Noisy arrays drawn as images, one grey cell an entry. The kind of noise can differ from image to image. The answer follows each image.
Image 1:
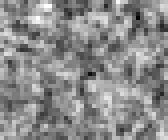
blotchy
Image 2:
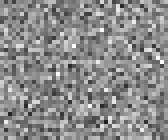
independent entries
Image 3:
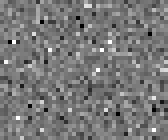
heavy tails
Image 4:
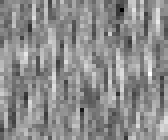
streaked along the columns
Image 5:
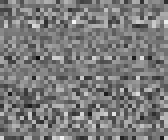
rows of uneven size
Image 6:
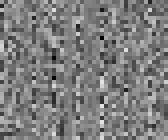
columns of uneven size
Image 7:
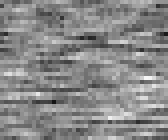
streaked along the rows
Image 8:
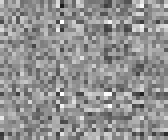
low rank plus noise
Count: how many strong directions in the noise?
one
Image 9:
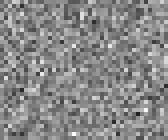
low rank plus noise
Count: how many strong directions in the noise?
five to eight
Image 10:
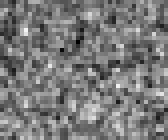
blotchy
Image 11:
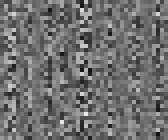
columns of uneven size
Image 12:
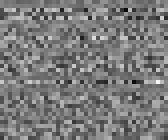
rows of uneven size
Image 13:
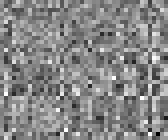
low rank plus noise
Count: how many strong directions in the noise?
one
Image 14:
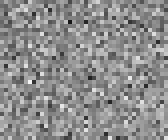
independent entries
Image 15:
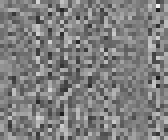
columns of uneven size
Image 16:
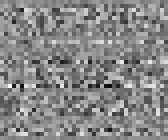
rows of uneven size
